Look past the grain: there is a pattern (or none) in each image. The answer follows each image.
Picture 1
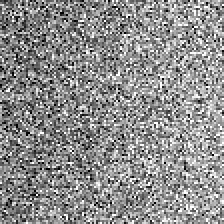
a smooth slope
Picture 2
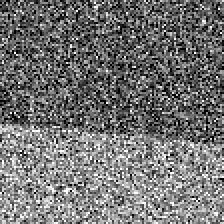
a sharp edge
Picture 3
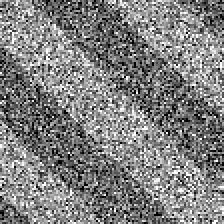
diagonal stripes
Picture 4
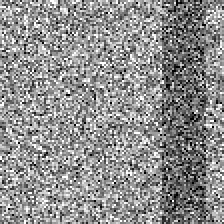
one vertical stripe
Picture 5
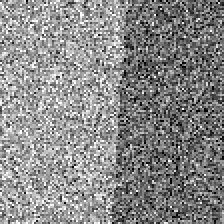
a sharp edge
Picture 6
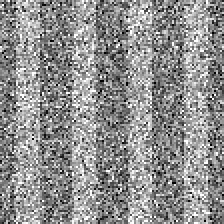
vertical stripes
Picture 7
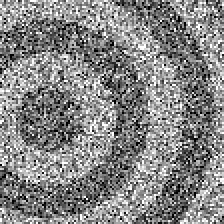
rings round one point
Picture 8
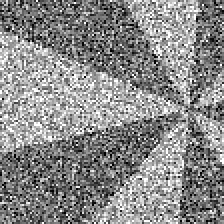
spokes from one point
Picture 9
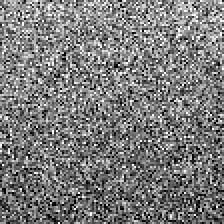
a smooth slope
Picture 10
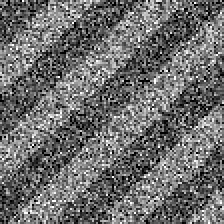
diagonal stripes
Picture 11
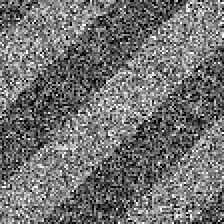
diagonal stripes
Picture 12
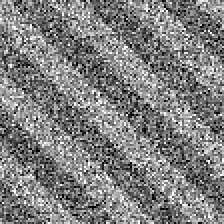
diagonal stripes
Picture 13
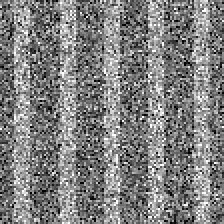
vertical stripes
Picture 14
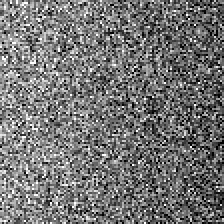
a smooth slope
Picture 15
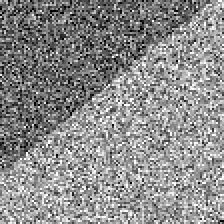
a sharp edge
